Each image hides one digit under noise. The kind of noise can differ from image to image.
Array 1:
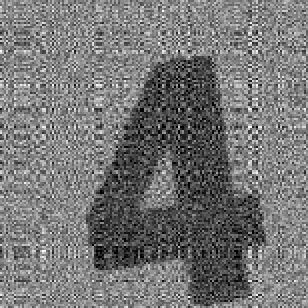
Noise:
low rank plus noise
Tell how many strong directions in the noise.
one
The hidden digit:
4
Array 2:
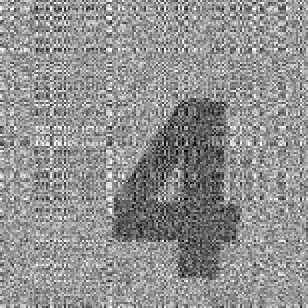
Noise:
low rank plus noise
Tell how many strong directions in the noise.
one
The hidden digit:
4
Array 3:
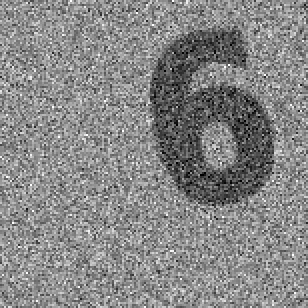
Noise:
independent entries
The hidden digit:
6
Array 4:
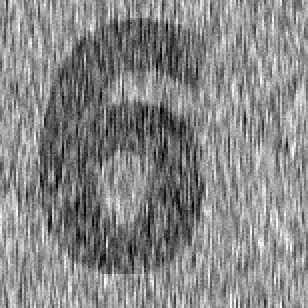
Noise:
streaked along the columns
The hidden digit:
6
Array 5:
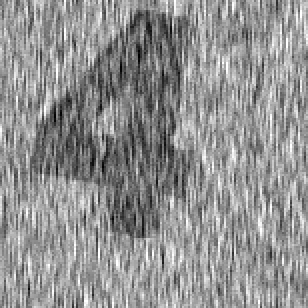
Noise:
streaked along the columns
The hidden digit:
4
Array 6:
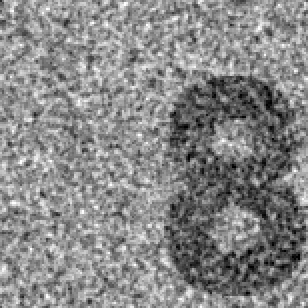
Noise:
blotchy
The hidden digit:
8
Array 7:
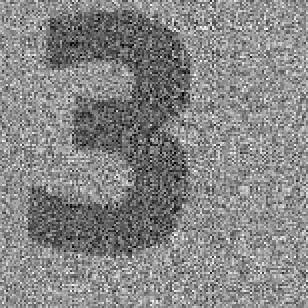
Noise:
low rank plus noise
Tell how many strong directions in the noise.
five to eight
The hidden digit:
3
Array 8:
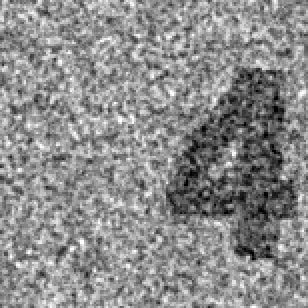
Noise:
blotchy
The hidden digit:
4
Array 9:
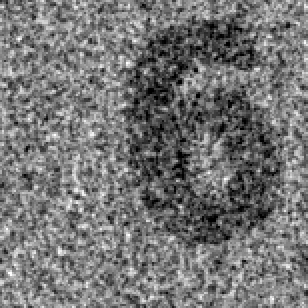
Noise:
blotchy
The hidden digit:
6
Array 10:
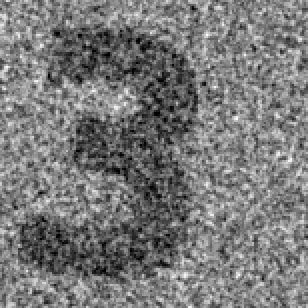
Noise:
blotchy
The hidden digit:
3
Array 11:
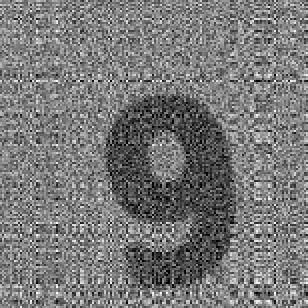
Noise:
low rank plus noise
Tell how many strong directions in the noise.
one
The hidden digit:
9
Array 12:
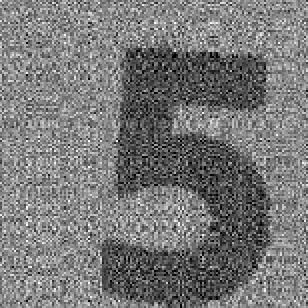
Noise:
low rank plus noise
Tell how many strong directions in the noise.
three or four
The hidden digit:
5
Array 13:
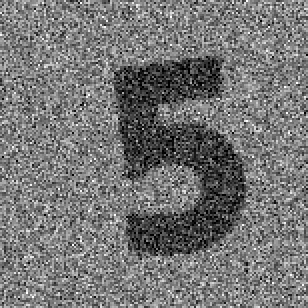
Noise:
independent entries
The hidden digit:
5
